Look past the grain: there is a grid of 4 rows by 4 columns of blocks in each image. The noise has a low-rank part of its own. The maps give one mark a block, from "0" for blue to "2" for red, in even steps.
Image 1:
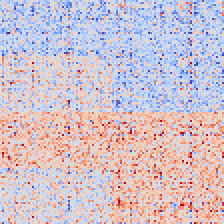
0 0 0 0
1 1 0 0
2 2 2 2
1 1 2 2
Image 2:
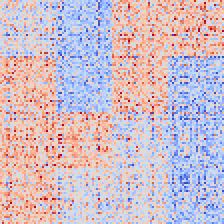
1 0 2 2
2 0 2 0
2 2 1 0
2 1 1 0
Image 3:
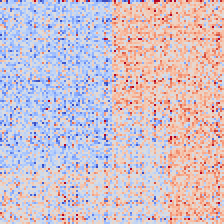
0 0 2 2
0 0 2 2
0 0 1 2
1 1 1 2
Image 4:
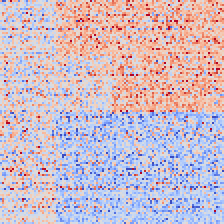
1 2 2 2
1 1 2 2
1 0 0 0
1 0 0 0
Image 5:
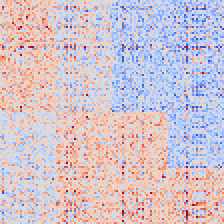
2 1 0 0
2 1 0 0
1 2 2 0
1 2 2 2
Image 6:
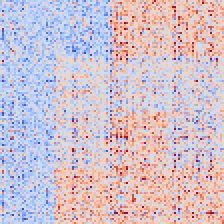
0 0 2 2
0 1 1 1
0 1 2 1
0 2 2 2
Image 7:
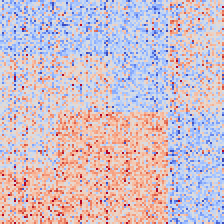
0 0 0 1
1 1 0 1
1 2 2 0
2 2 2 0
